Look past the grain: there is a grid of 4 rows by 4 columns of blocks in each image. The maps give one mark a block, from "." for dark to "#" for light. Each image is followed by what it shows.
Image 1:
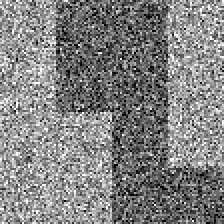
# . . #
# . . #
# # . #
# # . .
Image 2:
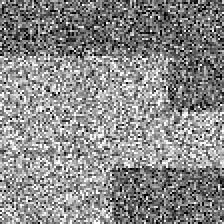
. . . .
# # # .
# # # #
# # . .
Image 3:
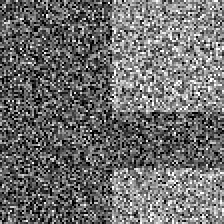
. . # #
. . # #
. . . .
. . # #
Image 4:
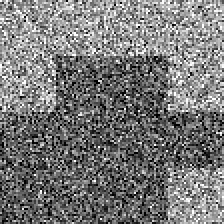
# # # #
# . . #
. . . .
. . . #
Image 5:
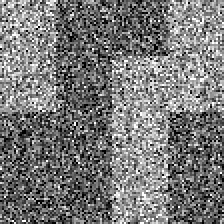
# . . #
# . # #
. . # .
. . # .
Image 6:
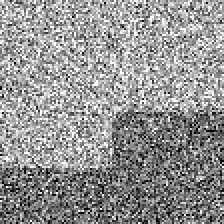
# # # #
# # # #
# # . .
. . . .
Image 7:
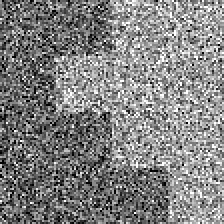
. . # #
. # # #
. . # #
. . . #
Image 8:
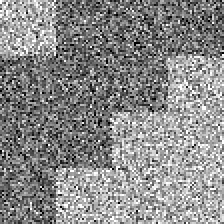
# . . .
. . . #
. . # #
. # # #
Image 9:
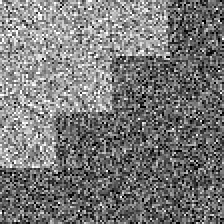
# # # .
# # . .
# . . .
. . . .
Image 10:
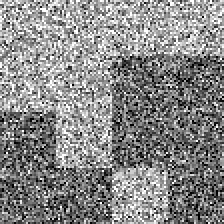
# # # #
# # . .
. # . .
. . # .
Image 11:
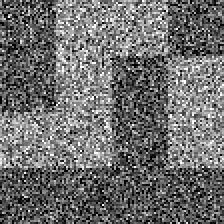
. # # .
. # . #
# # . #
. . . .
